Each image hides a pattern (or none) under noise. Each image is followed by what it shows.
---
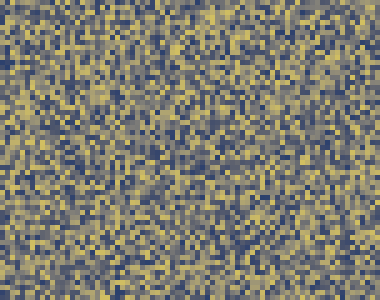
only noise
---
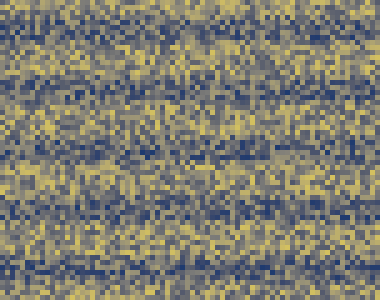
horizontal stripes
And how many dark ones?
5
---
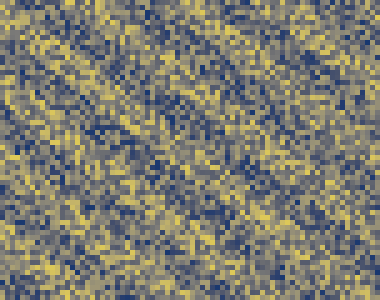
diagonal stripes
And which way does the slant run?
top left to bottom right
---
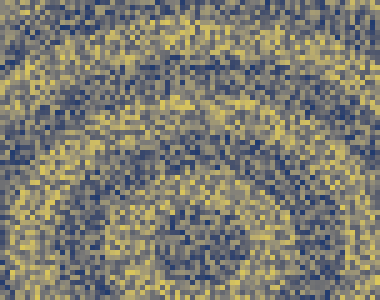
rings round one point
